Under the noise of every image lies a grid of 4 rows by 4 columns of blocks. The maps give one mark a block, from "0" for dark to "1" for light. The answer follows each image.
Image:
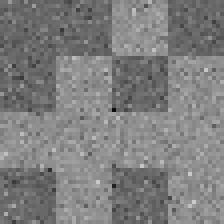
0 0 1 0
0 1 0 1
1 1 1 1
0 1 0 1
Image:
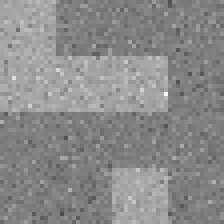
1 0 0 0
1 1 1 0
0 0 0 0
0 0 1 0
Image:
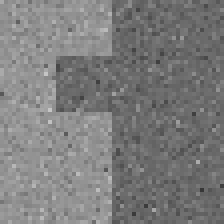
1 1 0 0
1 0 0 0
1 1 0 0
1 1 0 0
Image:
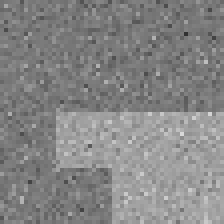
0 0 0 0
0 0 0 0
0 1 1 1
0 0 1 1
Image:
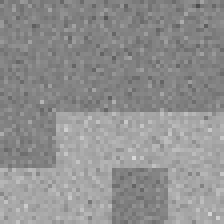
0 0 0 0
0 0 0 0
0 1 1 1
1 1 0 1
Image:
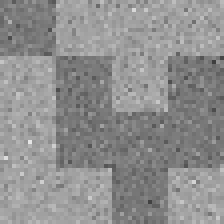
0 1 1 1
1 0 1 0
1 0 0 0
1 1 0 1
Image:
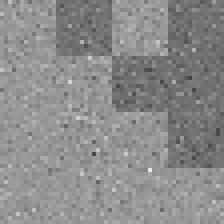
1 0 1 0
1 1 0 0
1 1 1 0
1 1 1 1
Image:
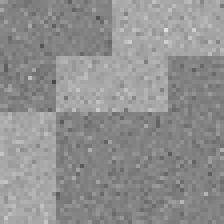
0 0 1 1
0 1 1 0
1 0 0 0
1 0 0 0
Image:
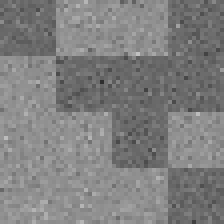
0 1 1 0
1 0 0 0
1 1 0 1
1 1 1 0
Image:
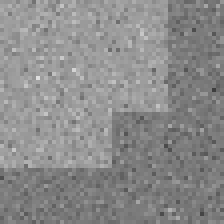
1 1 1 0
1 1 1 0
1 1 0 0
0 0 0 0
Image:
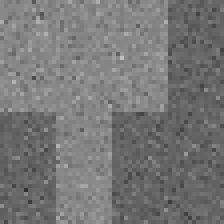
1 1 1 0
1 1 1 0
0 1 0 0
0 1 0 0
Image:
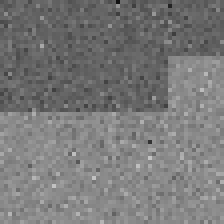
0 0 0 0
0 0 0 1
1 1 1 1
1 1 1 1
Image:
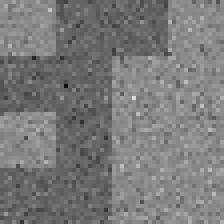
1 0 0 1
0 0 1 1
1 0 1 1
0 0 1 1
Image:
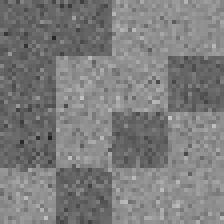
0 0 1 1
0 1 1 0
0 1 0 1
1 0 1 1
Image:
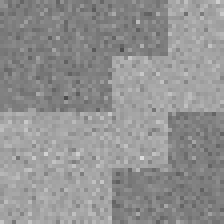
0 0 0 1
0 0 1 1
1 1 1 0
1 1 0 0
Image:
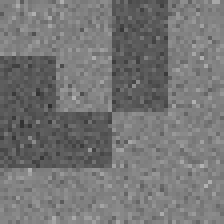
1 1 0 1
0 1 0 1
0 0 1 1
1 1 1 1
